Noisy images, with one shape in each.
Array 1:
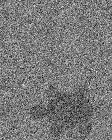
dark turtle
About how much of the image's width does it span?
two thirds
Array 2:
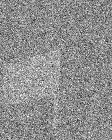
light flag
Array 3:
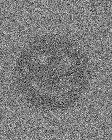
dark smiling face
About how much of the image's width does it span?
two thirds
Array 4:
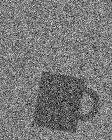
dark cup
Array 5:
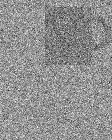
dark cup
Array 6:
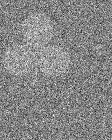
light club
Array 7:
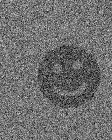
dark smiling face
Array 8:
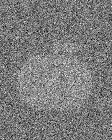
light apple
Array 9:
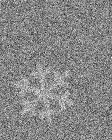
light snowflake
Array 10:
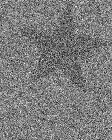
dark star
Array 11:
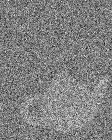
light teapot
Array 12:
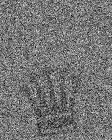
dark chess queen
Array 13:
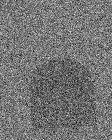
dark ghost
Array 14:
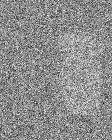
light footprint
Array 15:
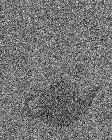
dark teapot
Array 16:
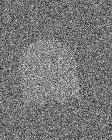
light ghost
